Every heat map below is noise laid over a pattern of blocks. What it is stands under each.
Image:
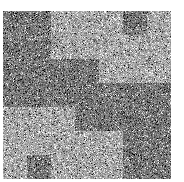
the same after a half turn
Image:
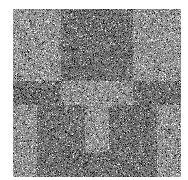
left and right mirror each other
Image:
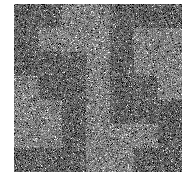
the same after a half turn
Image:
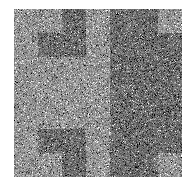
top and bottom mirror each other
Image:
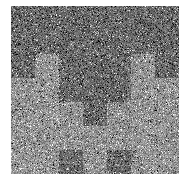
left and right mirror each other
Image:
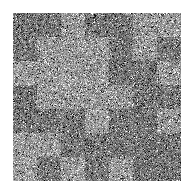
mirrored about the diagonal from the top left
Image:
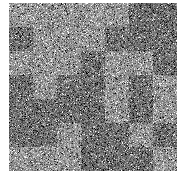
no symmetry
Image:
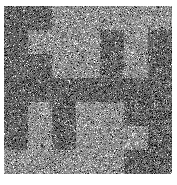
the same after a half turn
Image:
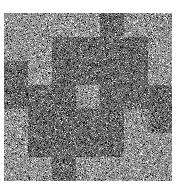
the same after a half turn
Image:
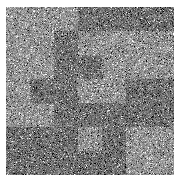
no symmetry
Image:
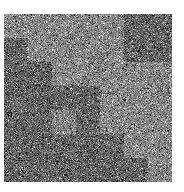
mirrored about the diagonal from the bottom left
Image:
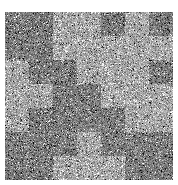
mirrored about the diagonal from the bottom left
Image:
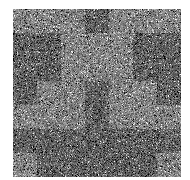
left and right mirror each other
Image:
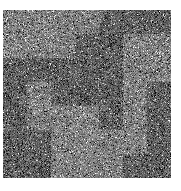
no symmetry
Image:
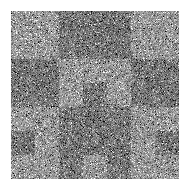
left and right mirror each other
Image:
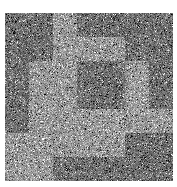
mirrored about the diagonal from the bottom left
